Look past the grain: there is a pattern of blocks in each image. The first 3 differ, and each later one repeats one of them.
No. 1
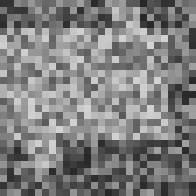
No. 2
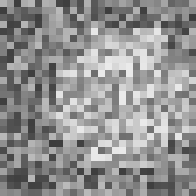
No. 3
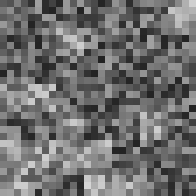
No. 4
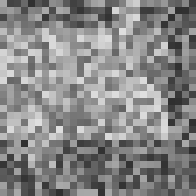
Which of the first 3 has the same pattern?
1
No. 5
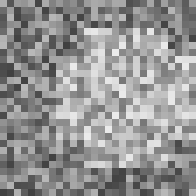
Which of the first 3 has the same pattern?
2
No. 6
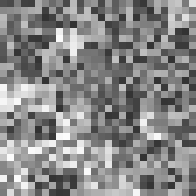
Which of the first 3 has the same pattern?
3
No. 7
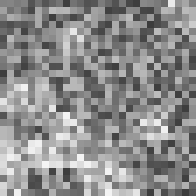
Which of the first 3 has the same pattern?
3
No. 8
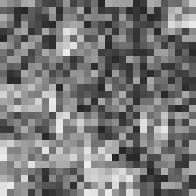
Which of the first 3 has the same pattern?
3
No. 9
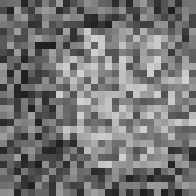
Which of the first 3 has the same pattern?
2
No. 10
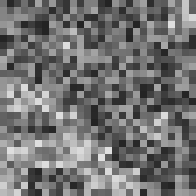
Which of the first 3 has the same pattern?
3
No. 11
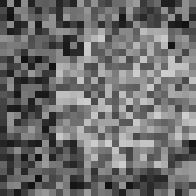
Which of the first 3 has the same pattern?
2
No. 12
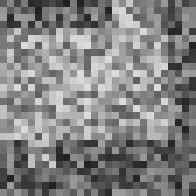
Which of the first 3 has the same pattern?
1
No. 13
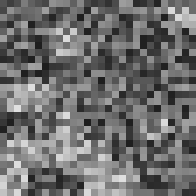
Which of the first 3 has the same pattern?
3
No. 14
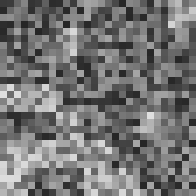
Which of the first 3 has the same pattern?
3
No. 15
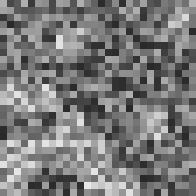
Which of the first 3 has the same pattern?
3
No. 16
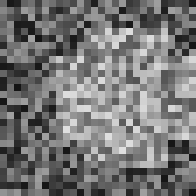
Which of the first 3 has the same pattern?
2
